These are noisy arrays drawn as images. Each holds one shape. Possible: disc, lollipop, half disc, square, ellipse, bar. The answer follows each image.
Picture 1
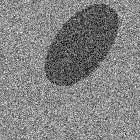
ellipse
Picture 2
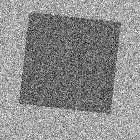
square
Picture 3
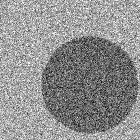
disc
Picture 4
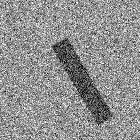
bar
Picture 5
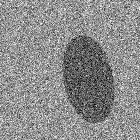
ellipse
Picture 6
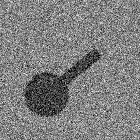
lollipop
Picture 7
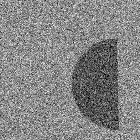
half disc
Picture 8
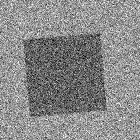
square
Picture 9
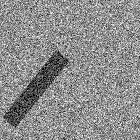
bar
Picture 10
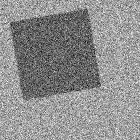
square
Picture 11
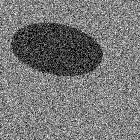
ellipse
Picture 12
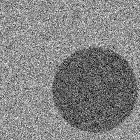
disc
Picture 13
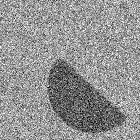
half disc
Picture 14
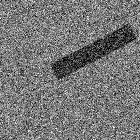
bar
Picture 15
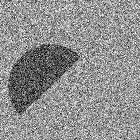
half disc
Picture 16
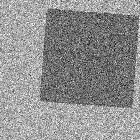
square
